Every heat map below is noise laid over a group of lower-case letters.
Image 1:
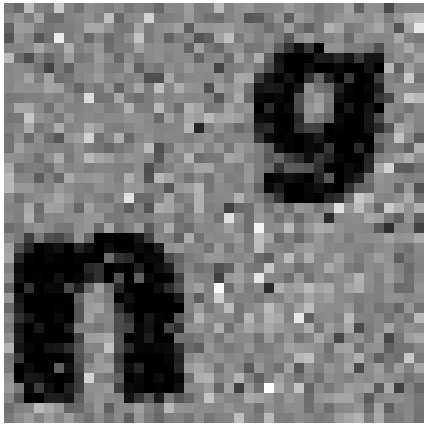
top right: dark g; bottom left: dark n
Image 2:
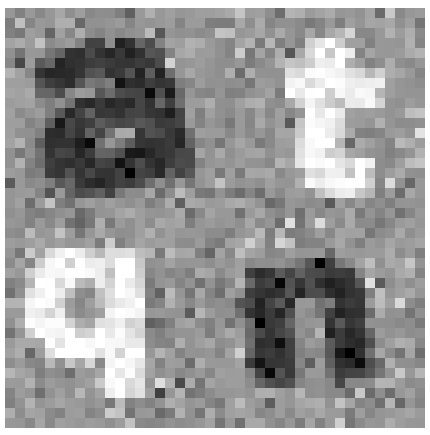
top left: dark a; top right: light t; bottom left: light q; bottom right: dark n
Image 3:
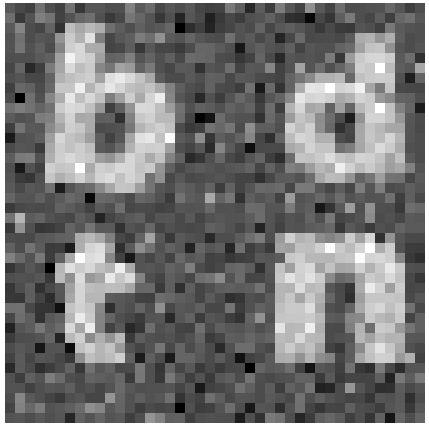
top left: light b; top right: light d; bottom left: light t; bottom right: light n
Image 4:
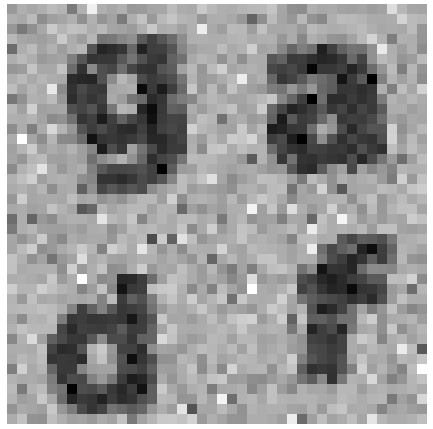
top left: dark g; top right: dark a; bottom left: dark d; bottom right: dark f
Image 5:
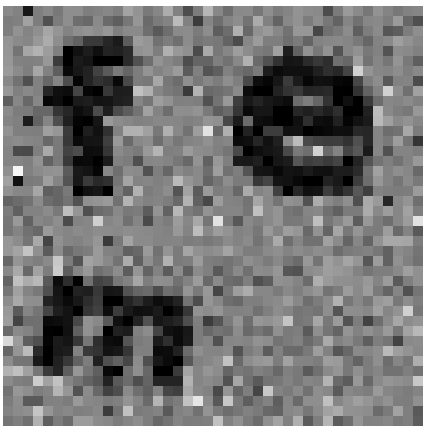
top left: dark f; top right: dark e; bottom left: dark m
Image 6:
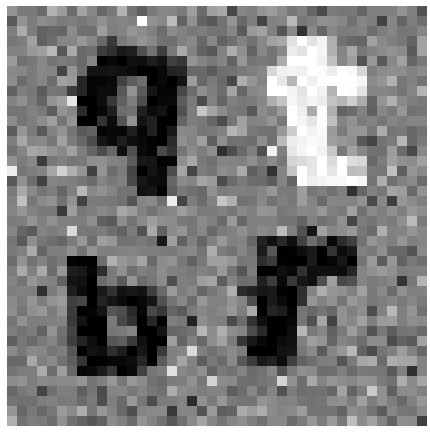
top left: dark q; top right: light t; bottom left: dark b; bottom right: dark r
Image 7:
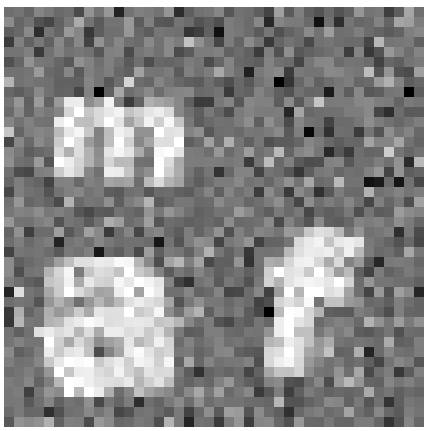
top left: light m; bottom left: light a; bottom right: light f
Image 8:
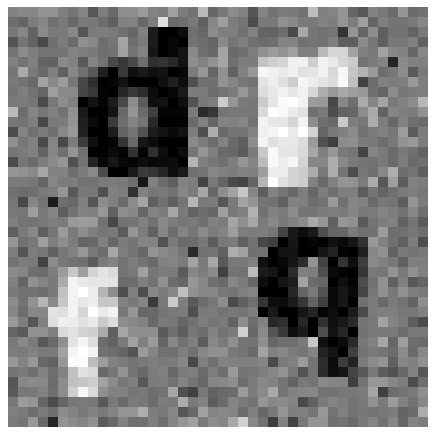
top left: dark d; top right: light r; bottom left: light f; bottom right: dark q
